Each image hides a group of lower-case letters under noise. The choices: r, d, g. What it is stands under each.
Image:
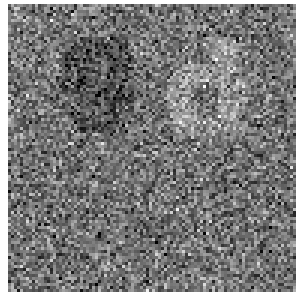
top left: dark g; top right: light d
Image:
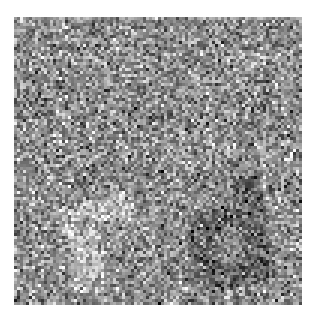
bottom left: light r; bottom right: dark d
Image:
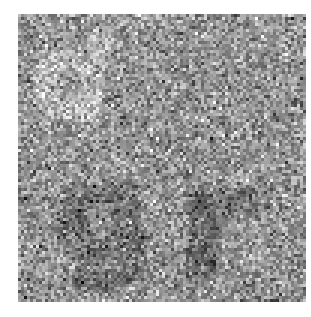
top left: light d; bottom left: dark g; bottom right: dark r
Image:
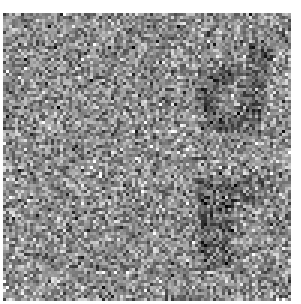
top right: dark d; bottom right: dark r
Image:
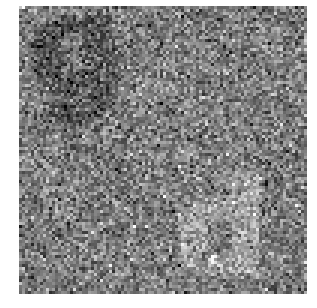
top left: dark g; bottom right: light d
